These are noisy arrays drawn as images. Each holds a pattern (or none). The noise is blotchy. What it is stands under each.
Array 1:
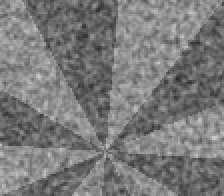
spokes from one point
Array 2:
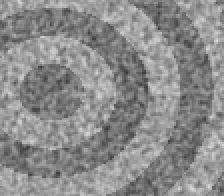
rings round one point
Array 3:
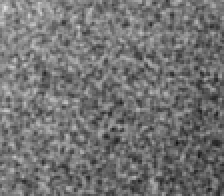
a smooth slope
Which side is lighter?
top left
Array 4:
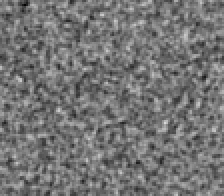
only noise
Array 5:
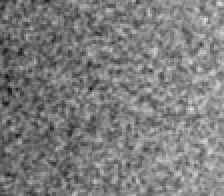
a smooth slope
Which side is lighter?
right
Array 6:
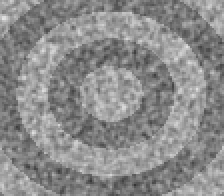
rings round one point
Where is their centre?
centre
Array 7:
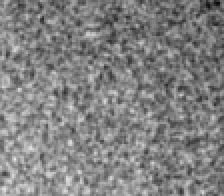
a smooth slope
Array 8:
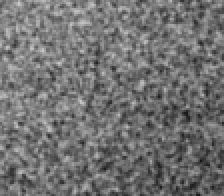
a smooth slope
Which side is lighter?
top left
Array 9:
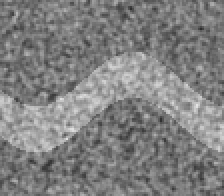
a wavy band
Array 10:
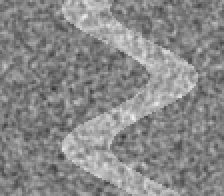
a wavy band
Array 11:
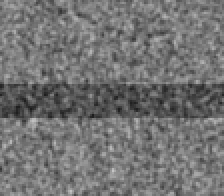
one horizontal stripe
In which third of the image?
middle
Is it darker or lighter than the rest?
darker
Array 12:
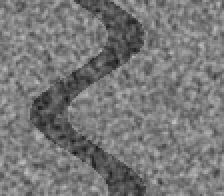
a wavy band
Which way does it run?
top to bottom
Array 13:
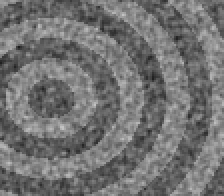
rings round one point
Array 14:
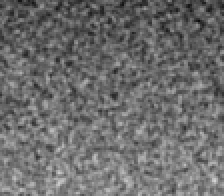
a smooth slope
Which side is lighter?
bottom
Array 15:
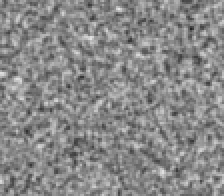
only noise
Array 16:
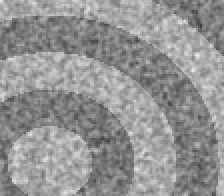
rings round one point
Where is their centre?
bottom left
